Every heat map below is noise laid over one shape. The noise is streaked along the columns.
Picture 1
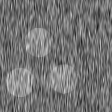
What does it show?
light three dots
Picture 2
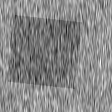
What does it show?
dark square
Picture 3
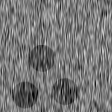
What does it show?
dark three dots
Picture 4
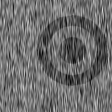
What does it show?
dark bullseye
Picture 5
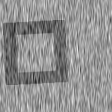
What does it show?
dark square frame
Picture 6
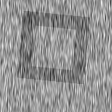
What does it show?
dark square frame
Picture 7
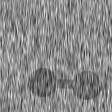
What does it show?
dark dumbbell
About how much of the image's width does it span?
two thirds
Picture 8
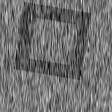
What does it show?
dark square frame
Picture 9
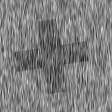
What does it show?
dark cross
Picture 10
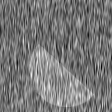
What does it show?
light half disc
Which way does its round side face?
down and left
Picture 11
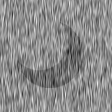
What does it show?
dark crescent
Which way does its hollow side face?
up and left
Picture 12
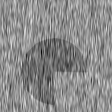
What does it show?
dark disc with a wedge cut out
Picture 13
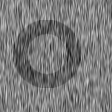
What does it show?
dark ring
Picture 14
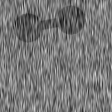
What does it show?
dark dumbbell
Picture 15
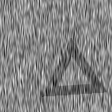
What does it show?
dark triangle frame
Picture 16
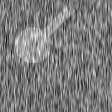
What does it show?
light lollipop
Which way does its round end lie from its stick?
down and left
